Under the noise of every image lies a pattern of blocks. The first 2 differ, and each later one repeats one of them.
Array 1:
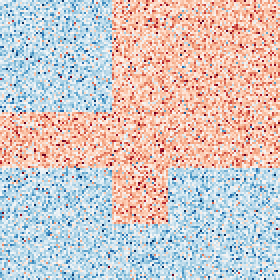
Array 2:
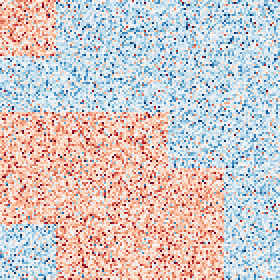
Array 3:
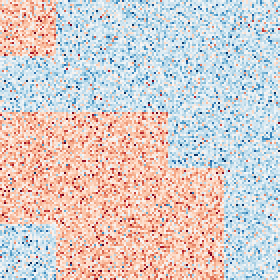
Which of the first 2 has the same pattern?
2
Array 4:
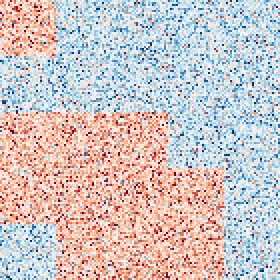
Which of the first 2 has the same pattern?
2
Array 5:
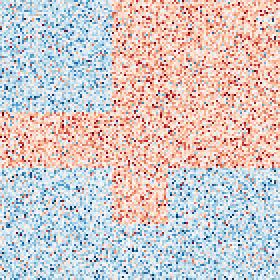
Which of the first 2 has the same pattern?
1
